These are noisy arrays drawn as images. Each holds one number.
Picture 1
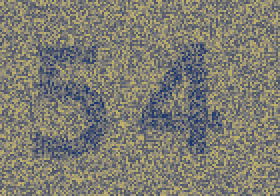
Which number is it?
54
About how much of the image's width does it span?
two thirds
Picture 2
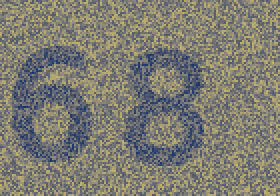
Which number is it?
68
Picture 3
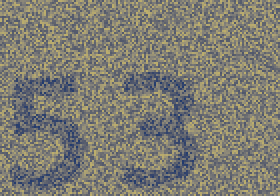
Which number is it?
53
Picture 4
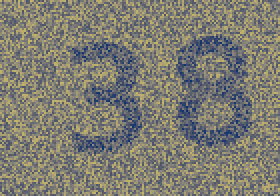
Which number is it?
38
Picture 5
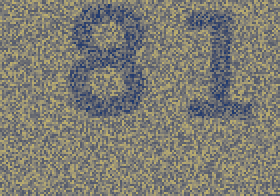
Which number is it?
81
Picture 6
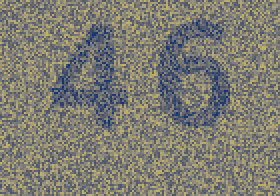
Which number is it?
46
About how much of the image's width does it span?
two thirds
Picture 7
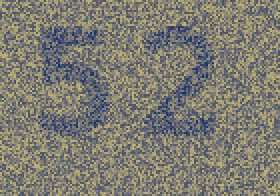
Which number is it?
52
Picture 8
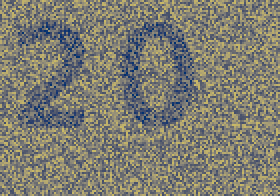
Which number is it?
20
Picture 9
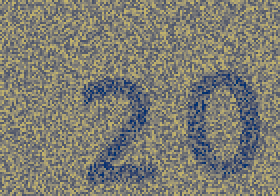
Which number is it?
20
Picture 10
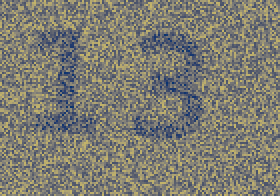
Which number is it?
13
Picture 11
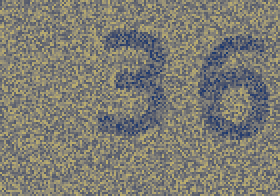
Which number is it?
36
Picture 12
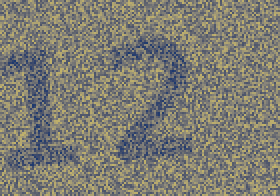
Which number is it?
12
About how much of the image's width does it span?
two thirds
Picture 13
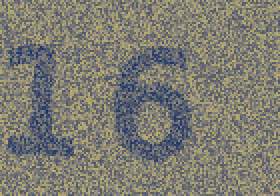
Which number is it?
16
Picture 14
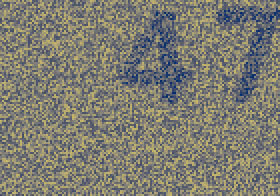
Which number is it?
47
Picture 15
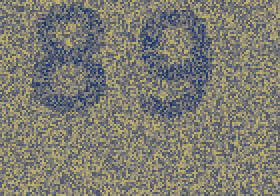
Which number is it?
89
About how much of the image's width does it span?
two thirds
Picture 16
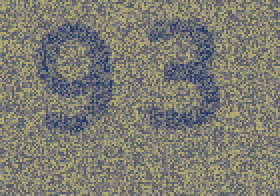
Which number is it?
93
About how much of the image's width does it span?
two thirds
